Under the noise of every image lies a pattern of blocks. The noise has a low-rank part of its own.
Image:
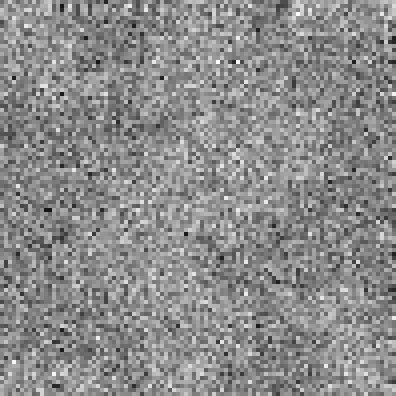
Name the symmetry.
the same after a half turn
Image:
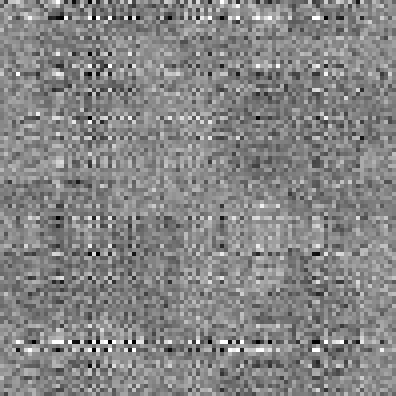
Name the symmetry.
the same after a half turn
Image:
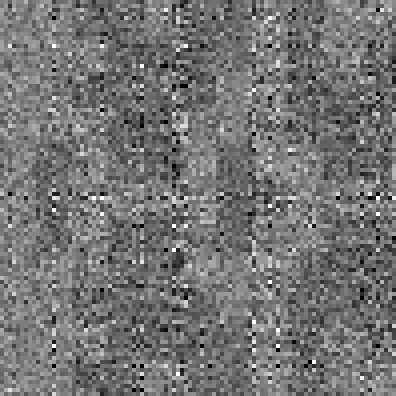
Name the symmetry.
top and bottom mirror each other
